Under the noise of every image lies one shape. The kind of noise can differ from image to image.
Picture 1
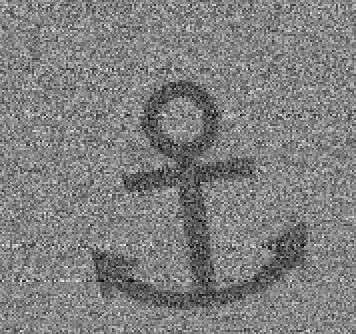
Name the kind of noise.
rows of uneven size
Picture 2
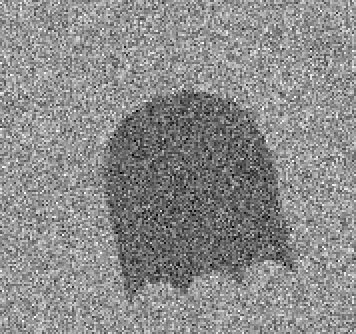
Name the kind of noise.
independent entries
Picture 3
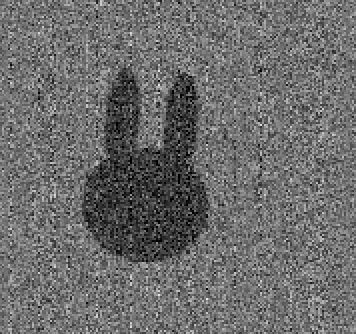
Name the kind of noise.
columns of uneven size
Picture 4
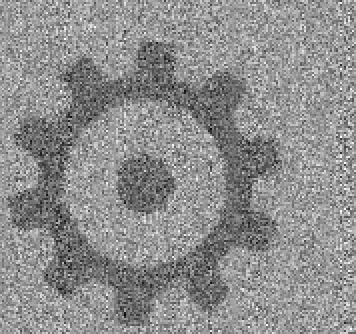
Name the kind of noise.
columns of uneven size
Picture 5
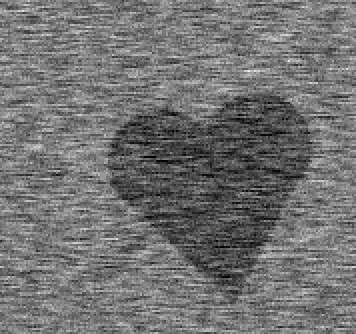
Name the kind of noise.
streaked along the rows
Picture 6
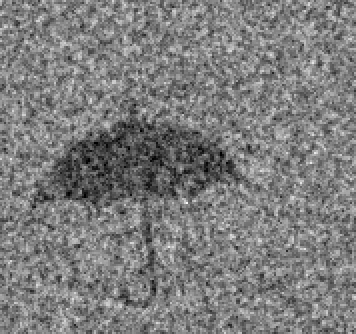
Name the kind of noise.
blotchy
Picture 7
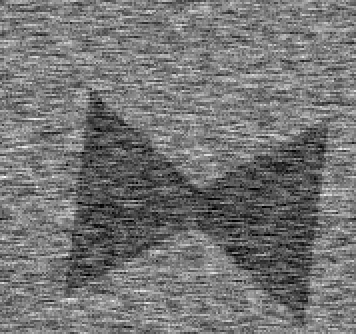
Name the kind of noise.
streaked along the rows
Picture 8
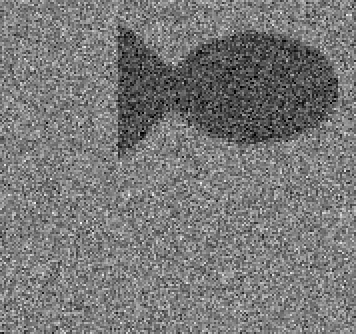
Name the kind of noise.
independent entries
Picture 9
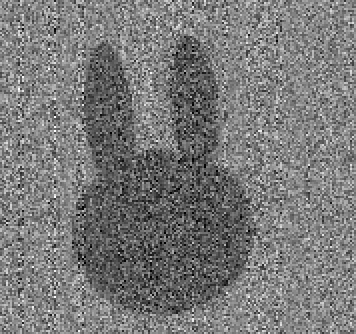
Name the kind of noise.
columns of uneven size
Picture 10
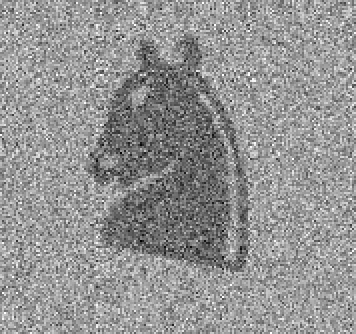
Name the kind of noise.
low rank plus noise
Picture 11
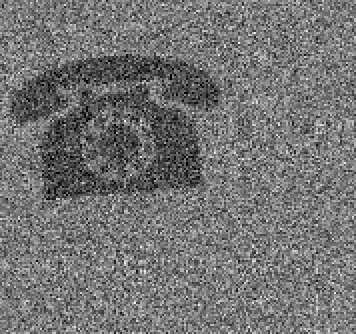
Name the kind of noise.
low rank plus noise
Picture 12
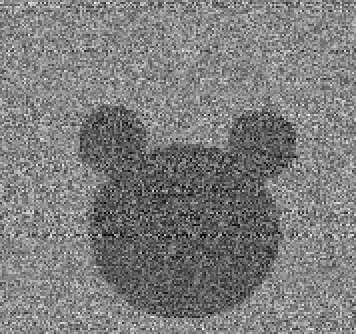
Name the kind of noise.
rows of uneven size
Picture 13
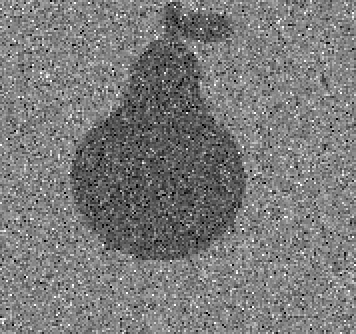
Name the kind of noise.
heavy tails
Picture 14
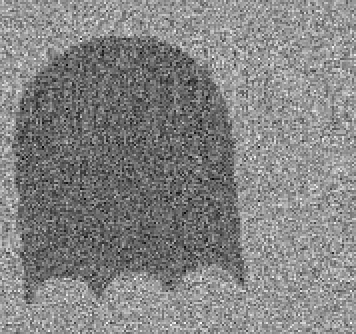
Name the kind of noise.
low rank plus noise
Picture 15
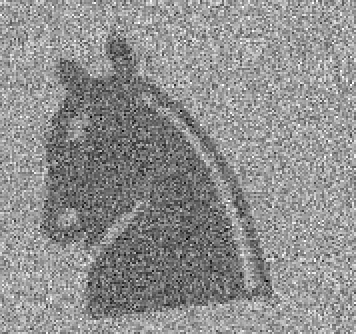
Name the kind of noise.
low rank plus noise
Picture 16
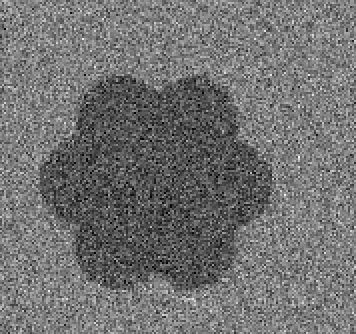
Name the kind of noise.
low rank plus noise
